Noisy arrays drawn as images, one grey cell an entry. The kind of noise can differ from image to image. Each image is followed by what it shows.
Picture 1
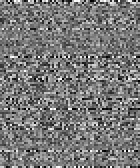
rows of uneven size
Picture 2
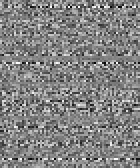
rows of uneven size
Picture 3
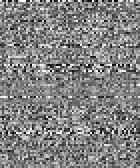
rows of uneven size
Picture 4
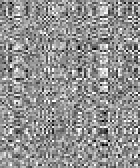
low rank plus noise
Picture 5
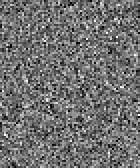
independent entries
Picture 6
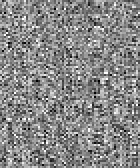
low rank plus noise
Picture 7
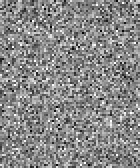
independent entries
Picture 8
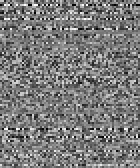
rows of uneven size
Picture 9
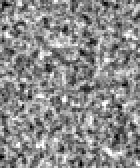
blotchy
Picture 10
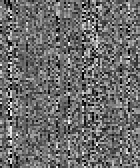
columns of uneven size
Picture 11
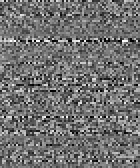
rows of uneven size
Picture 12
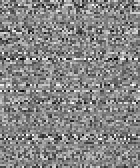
rows of uneven size
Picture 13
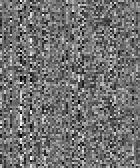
columns of uneven size
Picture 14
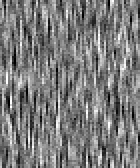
streaked along the columns
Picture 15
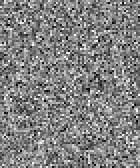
independent entries
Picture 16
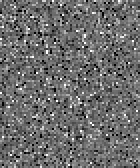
heavy tails
